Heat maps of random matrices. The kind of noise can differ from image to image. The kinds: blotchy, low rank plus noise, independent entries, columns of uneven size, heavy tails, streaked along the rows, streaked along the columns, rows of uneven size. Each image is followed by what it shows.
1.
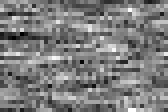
streaked along the rows
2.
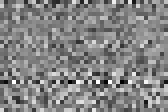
rows of uneven size
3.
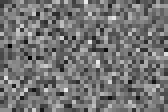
independent entries
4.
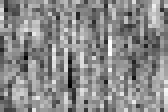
streaked along the columns
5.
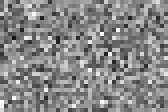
independent entries
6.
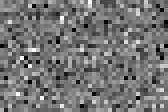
heavy tails
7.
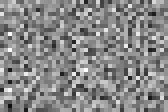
low rank plus noise
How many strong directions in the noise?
three or four
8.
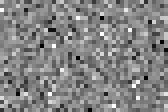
heavy tails
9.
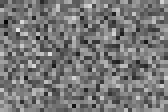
independent entries
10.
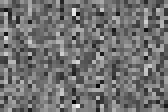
columns of uneven size
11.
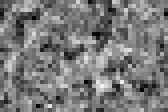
blotchy
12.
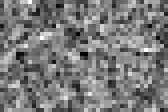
blotchy
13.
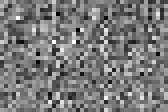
low rank plus noise
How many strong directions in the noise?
three or four
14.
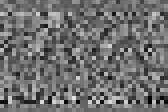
rows of uneven size
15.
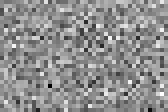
low rank plus noise
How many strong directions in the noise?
two
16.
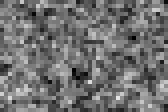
blotchy
